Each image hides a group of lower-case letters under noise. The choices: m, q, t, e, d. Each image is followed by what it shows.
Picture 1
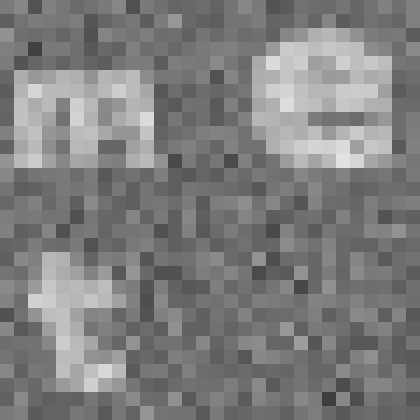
top left: m; top right: e; bottom left: t
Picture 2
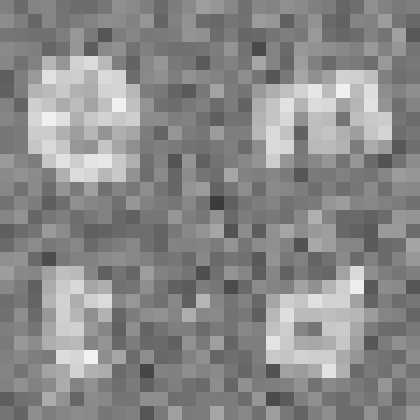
top left: e; top right: m; bottom left: t; bottom right: d
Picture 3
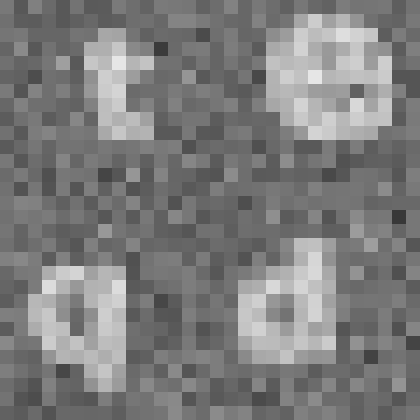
top left: t; top right: e; bottom left: q; bottom right: d
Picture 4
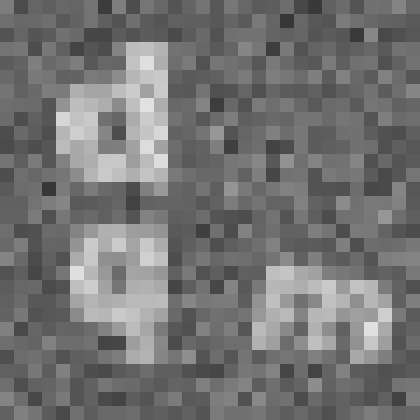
top left: d; bottom left: q; bottom right: m
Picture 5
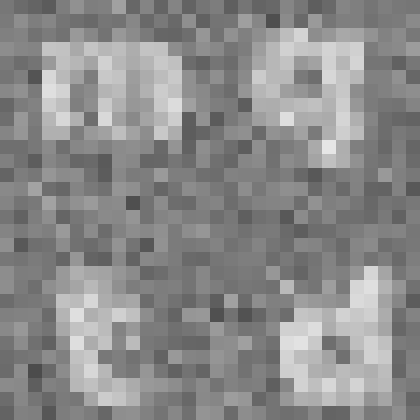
top left: m; top right: q; bottom left: t; bottom right: d
